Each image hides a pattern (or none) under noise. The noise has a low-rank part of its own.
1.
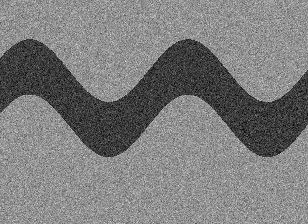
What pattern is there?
a wavy band
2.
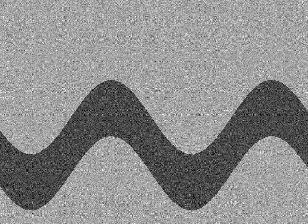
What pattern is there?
a wavy band
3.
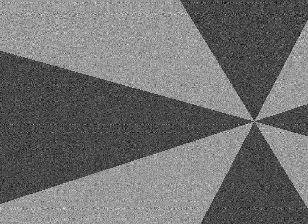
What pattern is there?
spokes from one point
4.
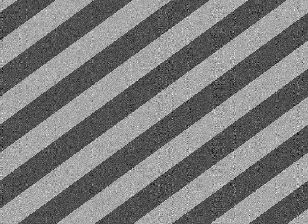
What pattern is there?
diagonal stripes
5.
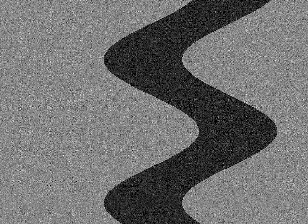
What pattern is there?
a wavy band
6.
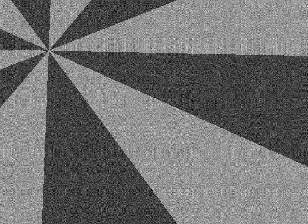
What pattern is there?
spokes from one point
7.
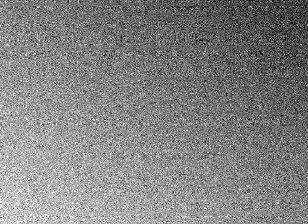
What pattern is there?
a smooth slope
